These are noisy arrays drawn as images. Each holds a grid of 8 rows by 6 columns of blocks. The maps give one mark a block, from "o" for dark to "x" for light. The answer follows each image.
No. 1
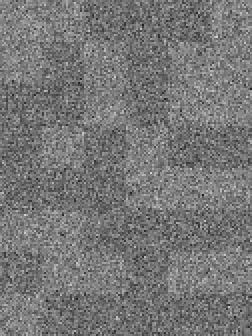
xxooox
xoxoxx
ooxoxx
oxoxoo
oooxxx
xxoooo
oxxoxx
xooooo
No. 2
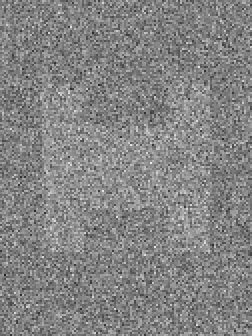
oooooo
oooooo
oxooxo
oxxxxo
oxxxxo
oxooxo
oooooo
oooooo
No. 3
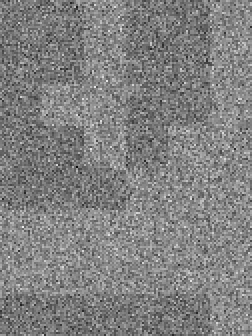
ooxoox
ooxoox
oxxoox
ooxoxx
oooxxx
xxxxxx
xxxxxx
ooooox
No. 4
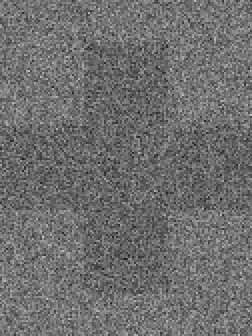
xxxxxx
xxooxx
xxooxx
oooooo
oooooo
xxooxx
xxooxx
xxxxxx
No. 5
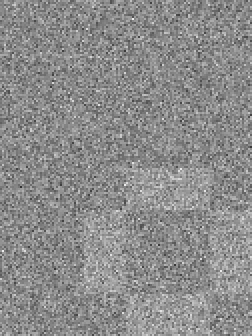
oooooo
oooooo
oooooo
oooooo
oooxxo
ooxoox
ooxoox
oooxxo
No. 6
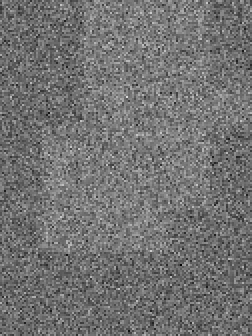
ooxxxo
ooxxxo
ooxxxx
oxxxxo
oxxxxo
oxxxoo
oooooo
oooooo
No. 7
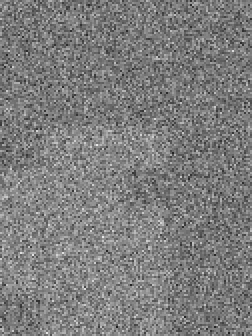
oooooo
oooooo
oooooo
oxxxoo
xxxooo
xxxxoo
xxxxoo
oxxxoo
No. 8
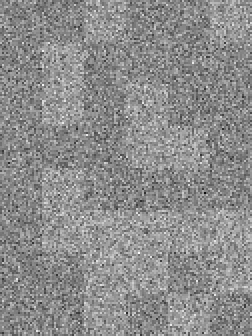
ooxoox
oxoooo
oxoxoo
oooxxo
oxoooo
oxxxxx
ooxxox
ooxoxo
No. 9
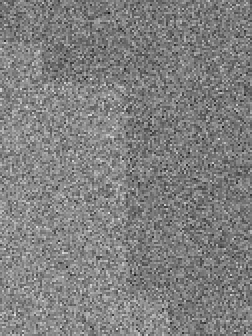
oooooo
xooooo
xxxooo
xxxooo
xxxooo
xxxooo
xxxooo
xxxxoo
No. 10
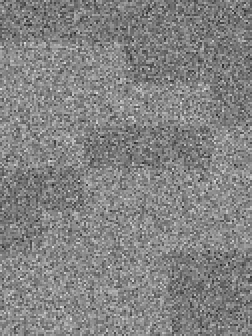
oooooo
xxxooo
xxxxxo
xxooox
ooxxxx
oxxxxx
xxxxoo
xxxxoo
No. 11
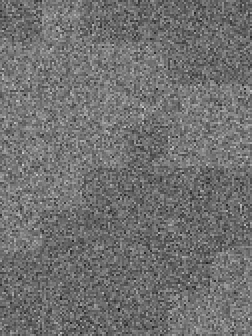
oxoooo
xxxxoo
xxxxxx
xxxoxx
xxoooo
xooooo
ooooox
ooooxx
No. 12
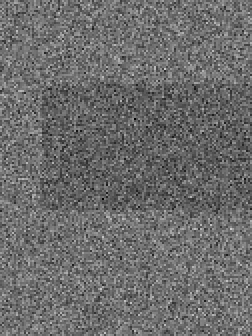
xxxxxx
xxxxxx
xooooo
xooooo
xooooo
xxxxxx
xxxxxx
xxxxxx
